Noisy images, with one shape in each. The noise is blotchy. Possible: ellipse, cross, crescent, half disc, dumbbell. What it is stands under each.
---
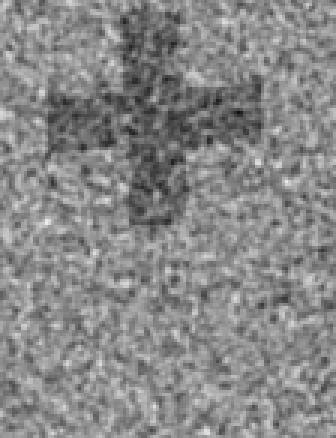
cross
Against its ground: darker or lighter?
darker
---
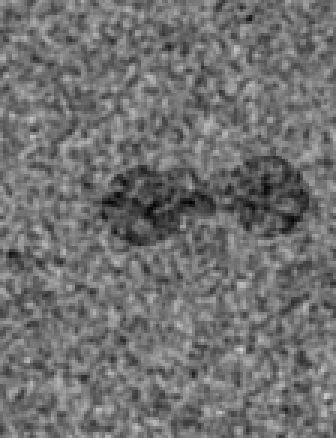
dumbbell
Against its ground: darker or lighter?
darker
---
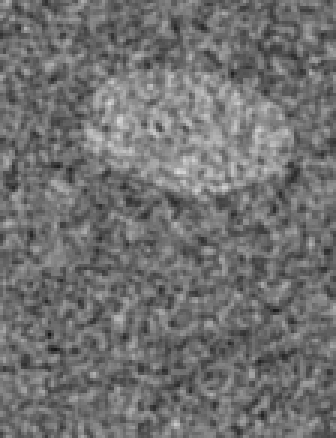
ellipse
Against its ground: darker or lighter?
lighter
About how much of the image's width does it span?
two thirds
